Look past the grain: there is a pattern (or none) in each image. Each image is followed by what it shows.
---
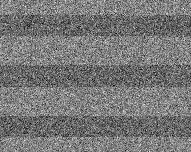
horizontal stripes
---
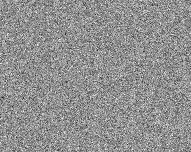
only noise
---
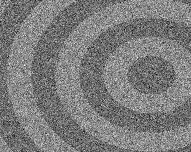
rings round one point
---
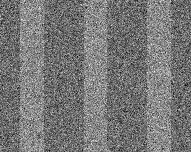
vertical stripes
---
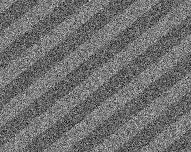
diagonal stripes
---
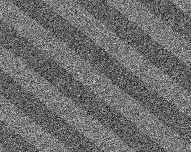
diagonal stripes
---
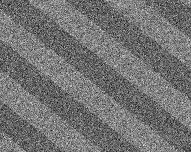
diagonal stripes
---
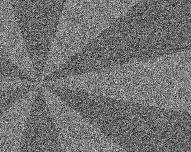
spokes from one point
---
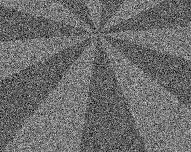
spokes from one point
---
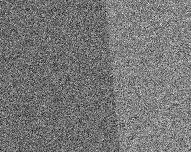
a sharp edge
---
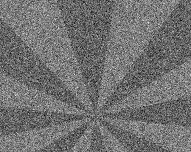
spokes from one point
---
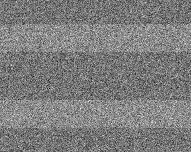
horizontal stripes
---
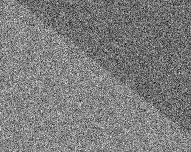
a sharp edge
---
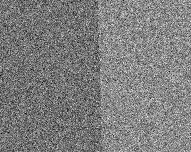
a sharp edge
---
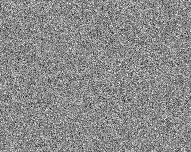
only noise
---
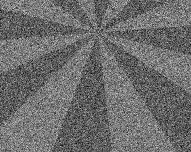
spokes from one point
